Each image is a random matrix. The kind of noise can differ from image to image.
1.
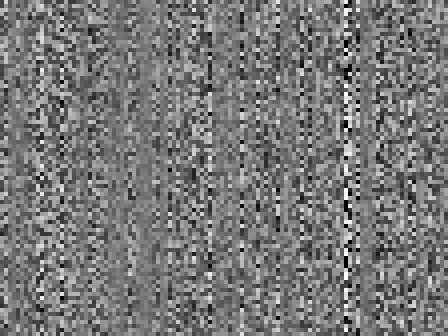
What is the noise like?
columns of uneven size
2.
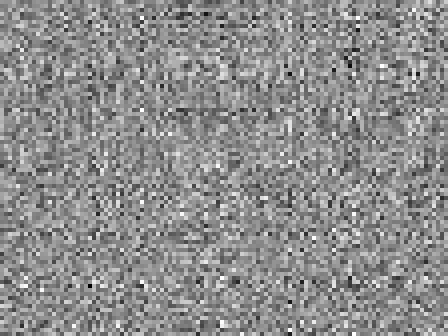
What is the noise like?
low rank plus noise
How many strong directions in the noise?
five to eight
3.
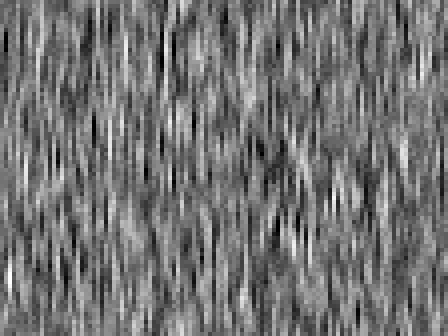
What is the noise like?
streaked along the columns
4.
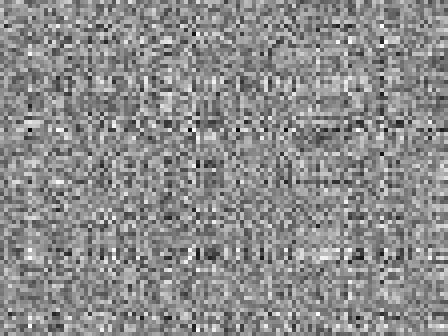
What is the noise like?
low rank plus noise
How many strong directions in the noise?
three or four
